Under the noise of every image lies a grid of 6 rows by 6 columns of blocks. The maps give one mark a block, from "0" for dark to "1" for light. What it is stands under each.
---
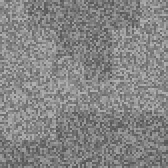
1 0 0 0 0 1
1 1 0 0 1 1
1 1 1 0 1 1
1 1 1 1 1 1
1 1 0 0 0 0
0 0 0 0 0 0
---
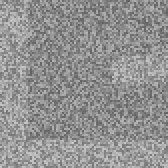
1 0 0 0 0 0
1 0 0 0 0 0
1 0 0 0 1 1
1 0 0 0 0 0
1 0 0 0 0 0
1 1 1 1 1 1
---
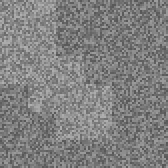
1 1 0 0 0 0
1 1 0 0 0 0
1 1 1 0 0 0
0 1 1 1 0 0
0 0 1 1 0 0
0 0 0 0 0 0
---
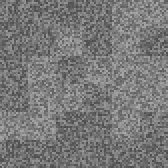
0 0 0 0 1 1
0 0 1 0 1 0
0 1 0 1 1 1
0 1 1 0 1 1
1 1 0 0 1 0
0 0 0 0 0 0
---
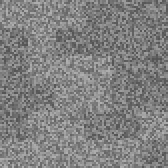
1 1 1 0 0 0
0 1 0 0 0 0
0 1 1 1 0 0
0 0 1 1 0 0
0 1 1 0 0 1
1 1 1 1 1 0
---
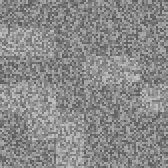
0 0 0 0 0 0
1 1 0 0 0 0
0 0 0 1 1 0
1 1 0 0 0 1
0 1 1 0 0 0
0 0 1 0 0 0
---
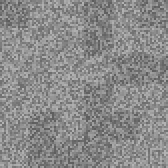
0 1 1 0 1 0
1 1 1 0 1 1
1 1 1 1 0 0
1 1 1 0 1 1
1 0 1 0 0 1
1 0 0 0 1 1
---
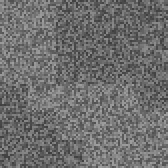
1 1 0 0 0 0
1 1 0 0 0 0
1 1 0 0 0 0
0 1 1 1 1 0
0 0 1 1 1 1
0 0 0 1 1 1
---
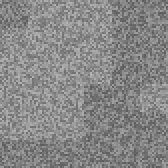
0 1 1 1 0 0
1 1 1 1 0 0
1 1 1 1 0 0
1 1 1 0 0 1
1 1 1 0 0 0
0 0 0 0 0 0
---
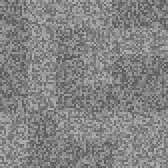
0 1 1 1 0 0
0 1 0 1 1 1
0 1 0 1 0 0
0 1 0 0 0 0
1 0 1 1 1 1
1 0 0 0 1 1
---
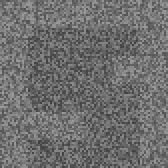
1 1 1 1 1 1
1 0 0 0 0 1
1 0 0 0 1 1
1 0 0 0 0 1
1 1 1 0 0 1
1 0 0 0 0 1
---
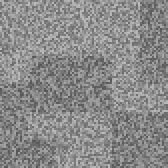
1 1 1 1 1 0
1 1 1 1 1 0
1 0 0 0 1 0
0 0 0 0 1 1
0 1 1 1 0 0
0 0 1 1 0 0
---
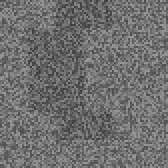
1 1 0 0 1 1
1 0 0 1 1 1
1 0 0 1 1 1
1 0 0 1 1 1
1 1 0 0 1 1
1 1 1 1 1 1
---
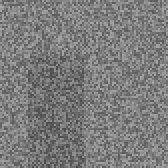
1 1 1 1 1 1
1 1 1 1 1 1
1 0 0 1 1 1
1 0 0 1 1 1
1 0 0 1 1 1
1 0 0 1 1 1
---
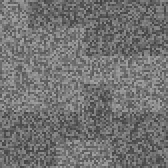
1 0 0 0 0 0
1 1 1 0 0 0
1 1 1 1 1 1
1 1 1 0 1 1
0 0 0 0 0 0
0 0 1 1 0 0
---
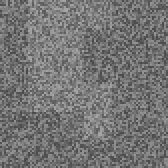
0 1 1 1 0 0
0 1 1 0 0 0
0 1 1 0 0 0
0 1 1 1 0 0
0 0 0 1 0 0
0 0 0 0 0 0
